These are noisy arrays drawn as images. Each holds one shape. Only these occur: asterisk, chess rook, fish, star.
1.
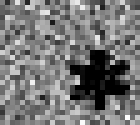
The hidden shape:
asterisk
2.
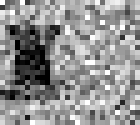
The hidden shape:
chess rook
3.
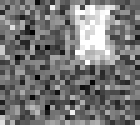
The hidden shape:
chess rook
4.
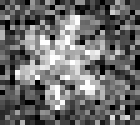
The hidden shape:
asterisk
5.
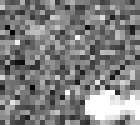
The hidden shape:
fish
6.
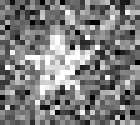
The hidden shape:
star
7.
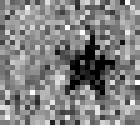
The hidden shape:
star
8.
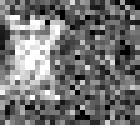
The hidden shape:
chess rook
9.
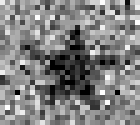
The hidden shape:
star
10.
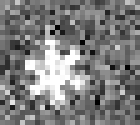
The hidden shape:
asterisk
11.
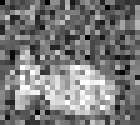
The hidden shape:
fish
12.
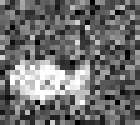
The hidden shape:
fish
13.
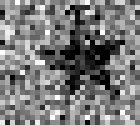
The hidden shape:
star
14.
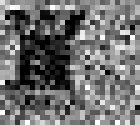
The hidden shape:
chess rook
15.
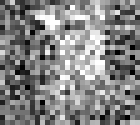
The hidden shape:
chess rook
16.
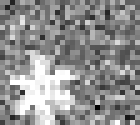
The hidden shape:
asterisk
